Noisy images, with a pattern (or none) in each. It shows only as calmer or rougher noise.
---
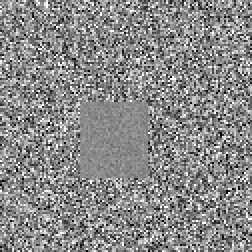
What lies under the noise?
one block
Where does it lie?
centre
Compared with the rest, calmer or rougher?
calmer
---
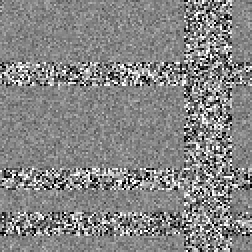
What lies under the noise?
bands of rows crossing bands of columns
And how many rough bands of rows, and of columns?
3 and 1
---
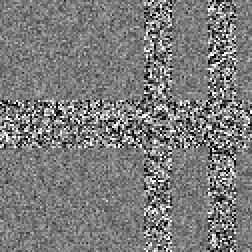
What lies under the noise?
bands of rows crossing bands of columns
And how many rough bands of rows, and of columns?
1 and 2
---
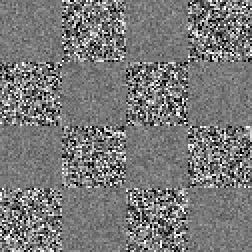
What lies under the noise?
a checkerboard
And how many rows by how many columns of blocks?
4 by 4
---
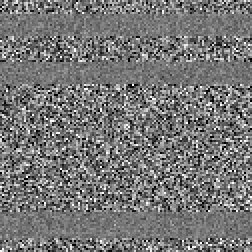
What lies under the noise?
bands of rows
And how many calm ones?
3
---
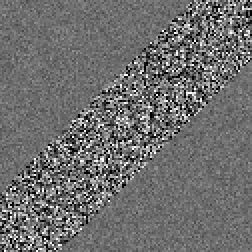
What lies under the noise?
a diagonal band
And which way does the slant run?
bottom left to top right
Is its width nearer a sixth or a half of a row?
a half
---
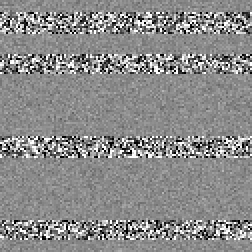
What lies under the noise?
bands of rows
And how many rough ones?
4
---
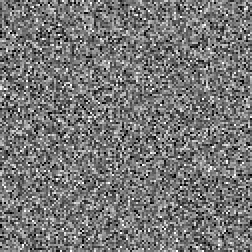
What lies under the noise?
only noise
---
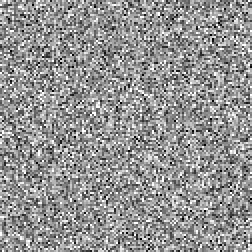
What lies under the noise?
only noise
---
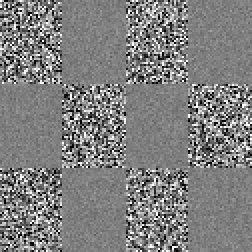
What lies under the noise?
a checkerboard
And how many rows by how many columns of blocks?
3 by 4
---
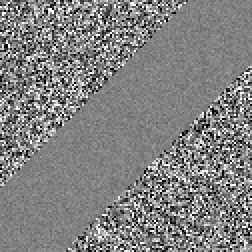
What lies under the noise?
a diagonal band
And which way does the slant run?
bottom left to top right
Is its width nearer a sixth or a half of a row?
a half
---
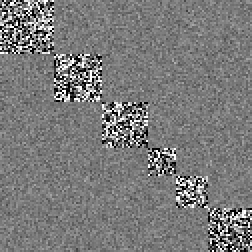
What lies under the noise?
blocks along the diagonal
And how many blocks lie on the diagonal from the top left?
6
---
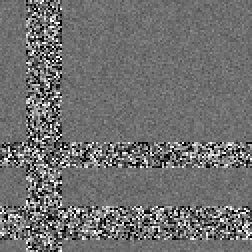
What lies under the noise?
bands of rows crossing bands of columns
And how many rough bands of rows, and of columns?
2 and 1
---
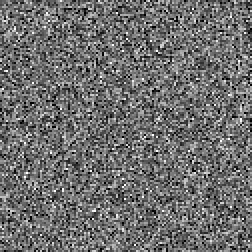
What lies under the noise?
only noise
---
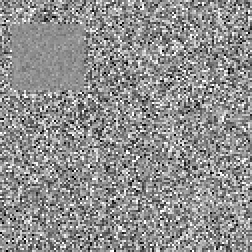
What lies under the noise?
one block
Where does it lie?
top left
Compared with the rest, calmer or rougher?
calmer
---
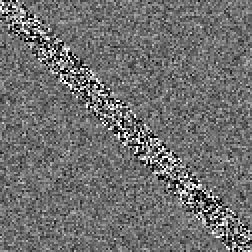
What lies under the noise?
a diagonal band
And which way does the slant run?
top left to bottom right
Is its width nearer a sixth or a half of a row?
a sixth
